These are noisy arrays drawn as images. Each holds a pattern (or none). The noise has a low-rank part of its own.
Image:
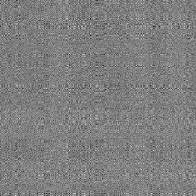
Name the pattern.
bands of rows crossing bands of columns
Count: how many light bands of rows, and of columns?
2 and 3
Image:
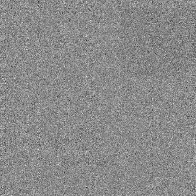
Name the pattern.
one block
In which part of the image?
top right
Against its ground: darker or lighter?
darker
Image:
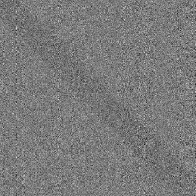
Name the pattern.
a diagonal band
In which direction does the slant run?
top left to bottom right
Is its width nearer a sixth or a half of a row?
a sixth
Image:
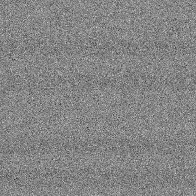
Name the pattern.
bands of rows
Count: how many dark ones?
4
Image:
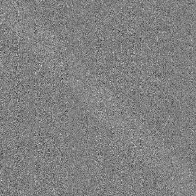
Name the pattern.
a diagonal band
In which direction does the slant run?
top left to bottom right
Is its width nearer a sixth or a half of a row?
a sixth
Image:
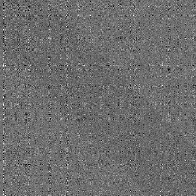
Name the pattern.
a diagonal band
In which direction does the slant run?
top left to bottom right
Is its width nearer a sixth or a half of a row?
a half
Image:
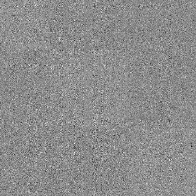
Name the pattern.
blocks along the diagonal
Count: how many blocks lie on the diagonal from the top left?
3
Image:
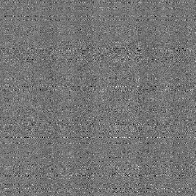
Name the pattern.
bands of columns
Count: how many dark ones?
4
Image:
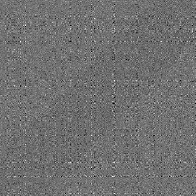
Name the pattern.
a diagonal band
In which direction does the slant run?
bottom left to top right
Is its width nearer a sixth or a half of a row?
a half
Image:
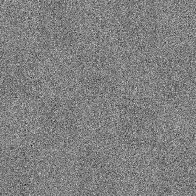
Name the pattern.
a checkerboard
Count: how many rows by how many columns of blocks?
4 by 5
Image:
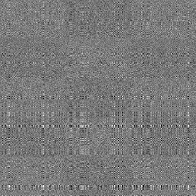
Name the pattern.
a checkerboard
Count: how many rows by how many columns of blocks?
5 by 3
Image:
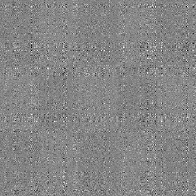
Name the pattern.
a checkerboard
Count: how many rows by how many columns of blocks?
3 by 5
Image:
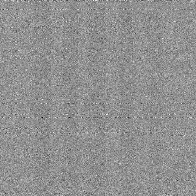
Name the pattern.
bands of columns
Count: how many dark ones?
5
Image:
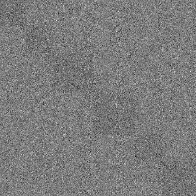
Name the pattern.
blocks along the diagonal
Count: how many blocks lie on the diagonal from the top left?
6
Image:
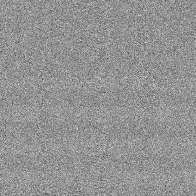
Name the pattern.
bands of rows
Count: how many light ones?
4
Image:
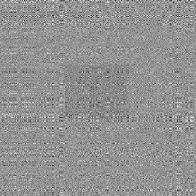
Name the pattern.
one block
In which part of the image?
centre
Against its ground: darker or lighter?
darker
